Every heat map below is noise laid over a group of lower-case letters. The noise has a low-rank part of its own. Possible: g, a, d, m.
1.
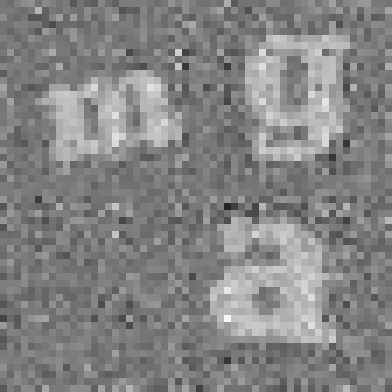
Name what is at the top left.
m
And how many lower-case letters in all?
3
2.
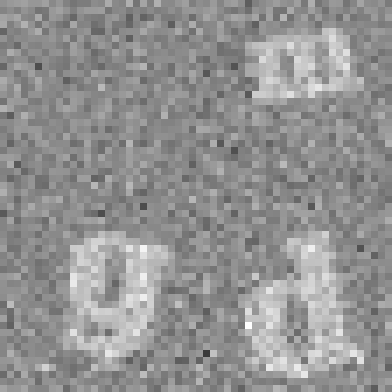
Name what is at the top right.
m
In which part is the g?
bottom left
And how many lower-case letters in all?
3
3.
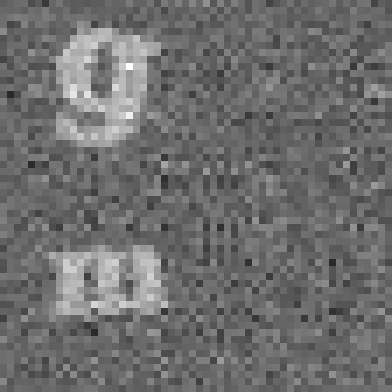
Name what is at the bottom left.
m
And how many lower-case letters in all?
2
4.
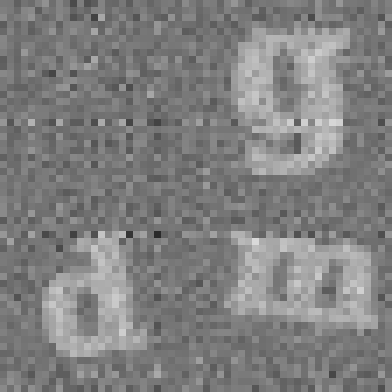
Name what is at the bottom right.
m
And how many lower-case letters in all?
3
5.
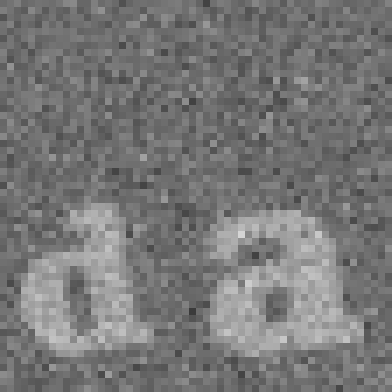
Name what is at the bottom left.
d
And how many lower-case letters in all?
2
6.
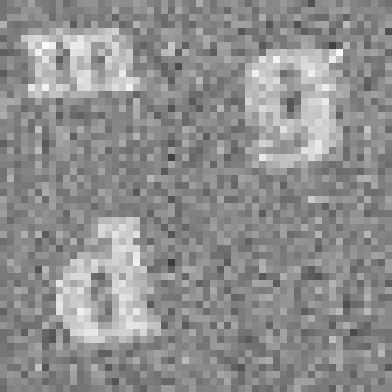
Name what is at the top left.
m
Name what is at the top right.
g
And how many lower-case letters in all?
3
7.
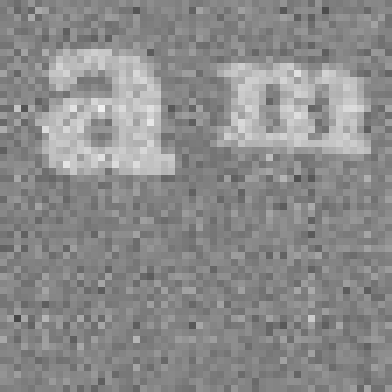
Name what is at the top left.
a
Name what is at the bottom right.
nothing
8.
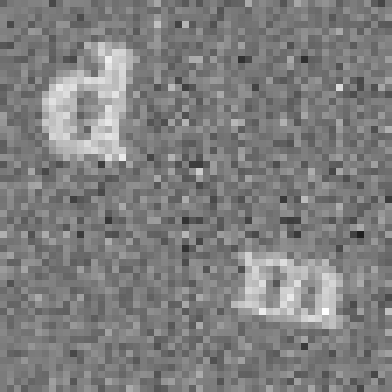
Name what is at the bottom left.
nothing
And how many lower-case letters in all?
2
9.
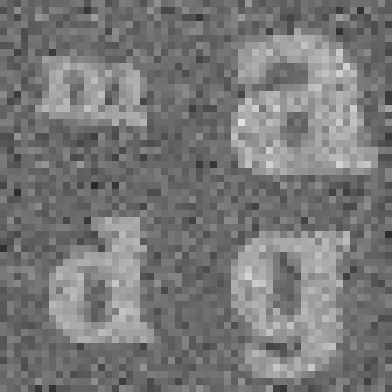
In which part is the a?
top right
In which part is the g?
bottom right
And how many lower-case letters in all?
4
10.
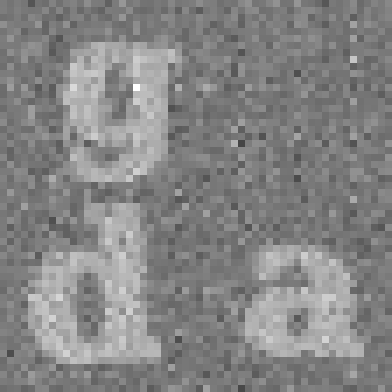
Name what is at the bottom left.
d
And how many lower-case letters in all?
3
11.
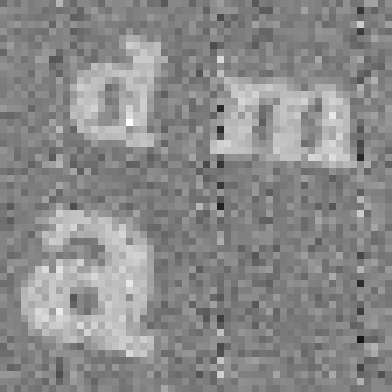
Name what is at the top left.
d
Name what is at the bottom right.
nothing
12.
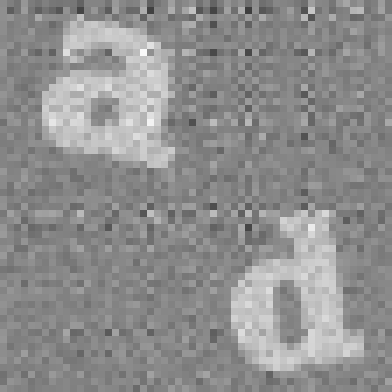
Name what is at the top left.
a
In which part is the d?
bottom right
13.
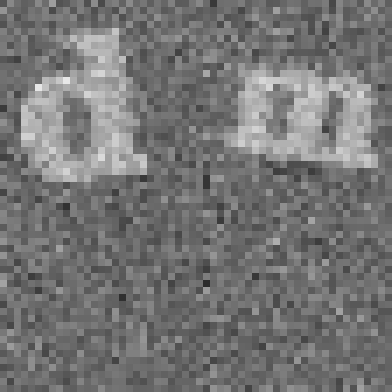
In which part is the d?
top left
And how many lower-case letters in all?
2
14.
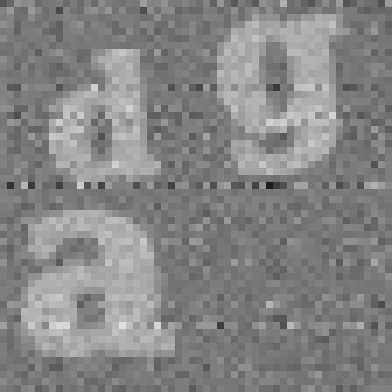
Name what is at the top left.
d
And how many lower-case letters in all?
3
